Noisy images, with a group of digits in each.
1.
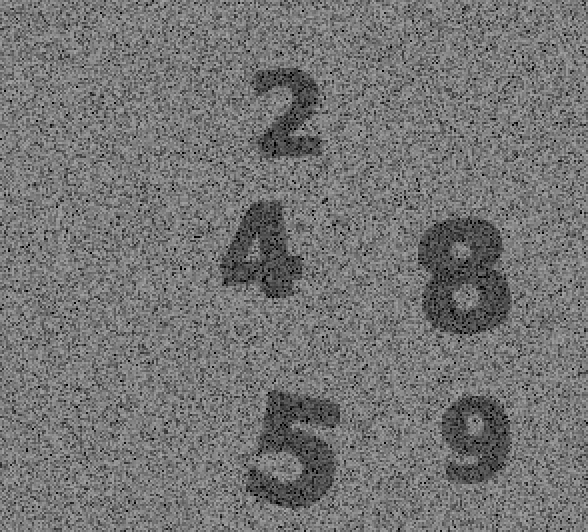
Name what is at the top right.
nothing
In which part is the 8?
middle right
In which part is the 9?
bottom right
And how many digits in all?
5
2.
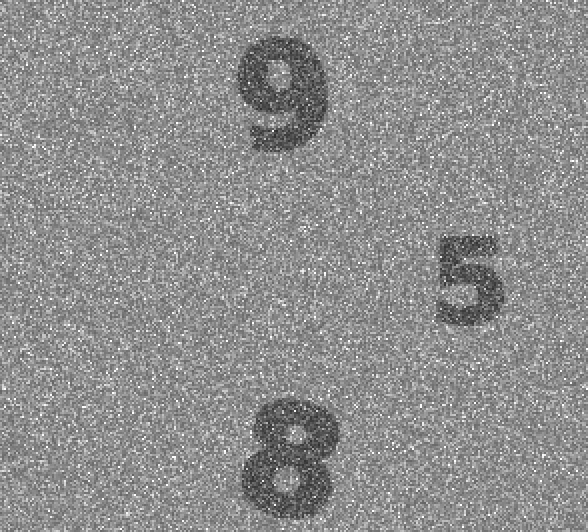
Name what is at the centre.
nothing
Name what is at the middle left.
nothing
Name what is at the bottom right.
nothing
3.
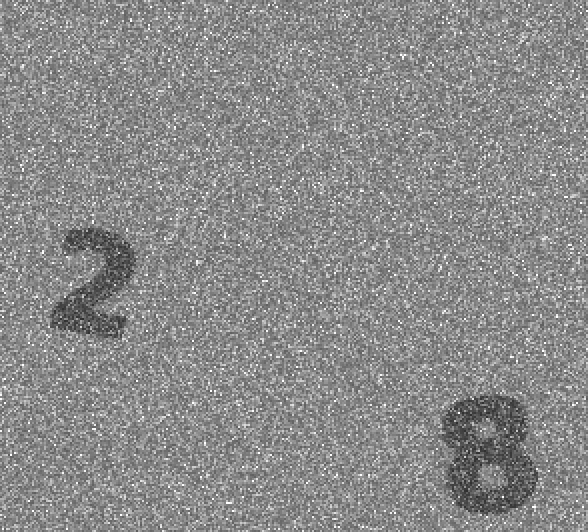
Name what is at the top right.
nothing
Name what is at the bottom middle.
nothing
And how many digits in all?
2
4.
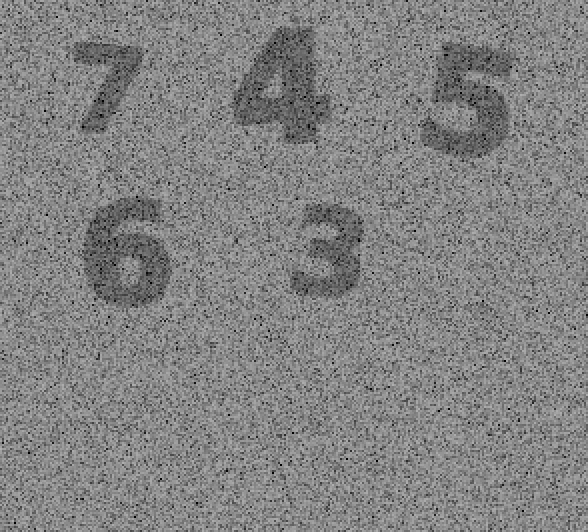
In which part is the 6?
middle left
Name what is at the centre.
3
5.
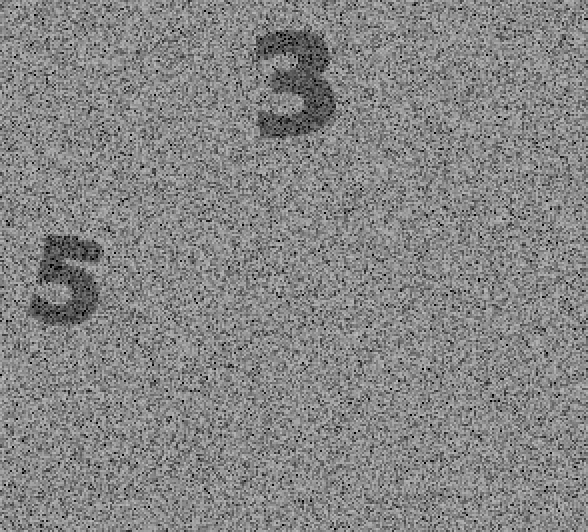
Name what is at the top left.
nothing
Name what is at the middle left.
5
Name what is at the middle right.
nothing
